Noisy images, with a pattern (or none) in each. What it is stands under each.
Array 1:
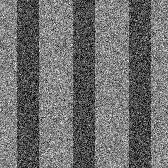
vertical stripes
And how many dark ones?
3
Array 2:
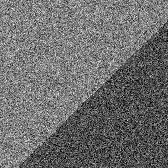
a sharp edge
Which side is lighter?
top left
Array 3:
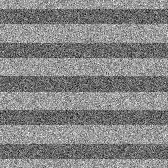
horizontal stripes
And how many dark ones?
5
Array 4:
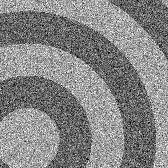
rings round one point
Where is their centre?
bottom left
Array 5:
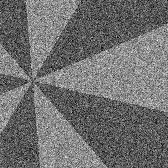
spokes from one point
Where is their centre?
middle left
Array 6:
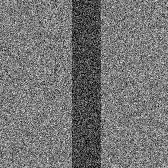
one vertical stripe
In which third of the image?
middle
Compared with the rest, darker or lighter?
darker
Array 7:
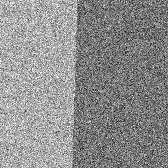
a sharp edge
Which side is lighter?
left
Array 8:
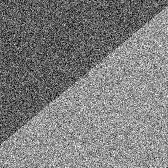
a sharp edge
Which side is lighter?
bottom right
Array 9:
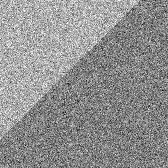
a sharp edge
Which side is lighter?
top left
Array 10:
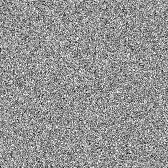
only noise
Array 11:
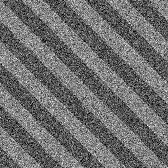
diagonal stripes
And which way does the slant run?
top left to bottom right
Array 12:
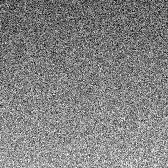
a smooth slope
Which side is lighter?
bottom
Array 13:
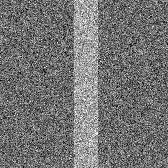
one vertical stripe
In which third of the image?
middle
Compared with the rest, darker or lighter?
lighter
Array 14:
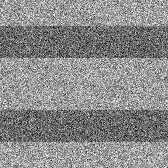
horizontal stripes
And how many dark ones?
2
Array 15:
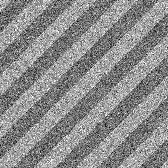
diagonal stripes
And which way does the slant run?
bottom left to top right
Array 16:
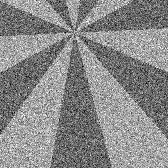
spokes from one point
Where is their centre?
top middle
